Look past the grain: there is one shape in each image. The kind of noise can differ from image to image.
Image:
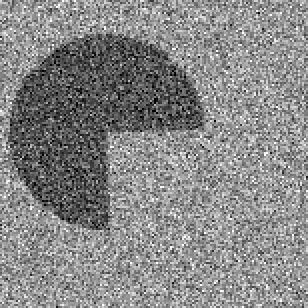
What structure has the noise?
independent entries
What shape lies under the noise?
disc with a wedge cut out
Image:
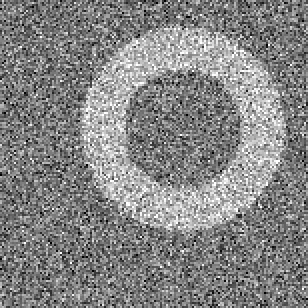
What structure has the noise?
independent entries
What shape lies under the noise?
ring
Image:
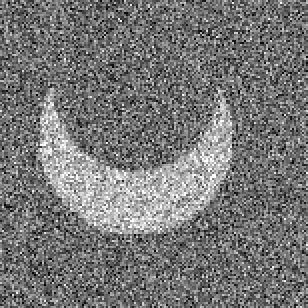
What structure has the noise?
independent entries
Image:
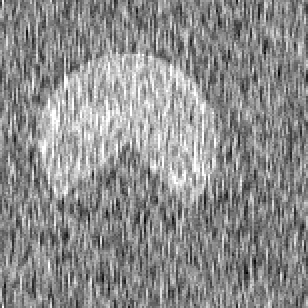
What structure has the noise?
streaked along the columns
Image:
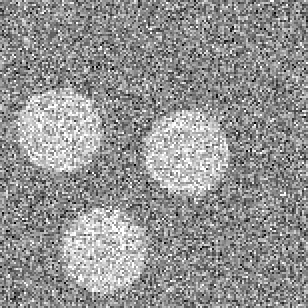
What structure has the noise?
independent entries
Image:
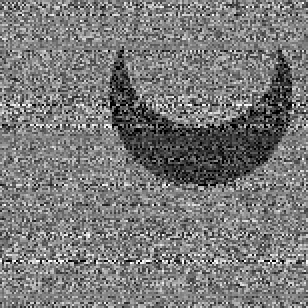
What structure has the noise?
rows of uneven size
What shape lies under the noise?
crescent
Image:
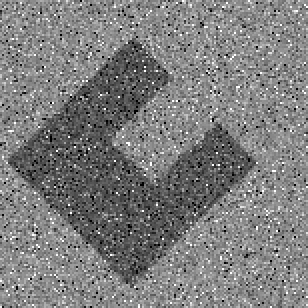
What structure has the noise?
heavy tails
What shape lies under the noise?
square with a notch
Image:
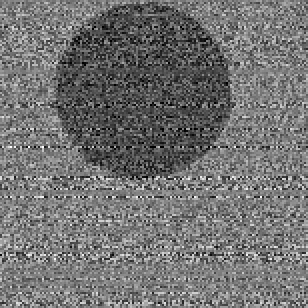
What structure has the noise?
rows of uneven size
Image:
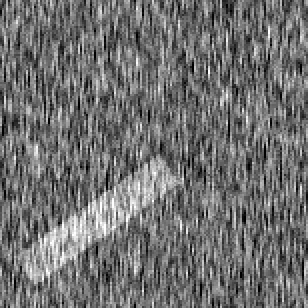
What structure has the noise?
streaked along the columns
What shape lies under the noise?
bar
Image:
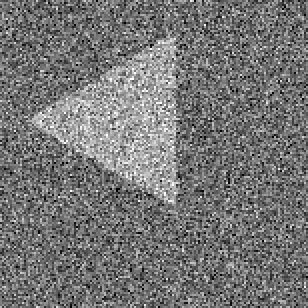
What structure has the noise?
independent entries
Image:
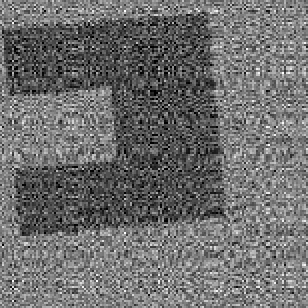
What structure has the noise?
low rank plus noise
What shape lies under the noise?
square with a notch
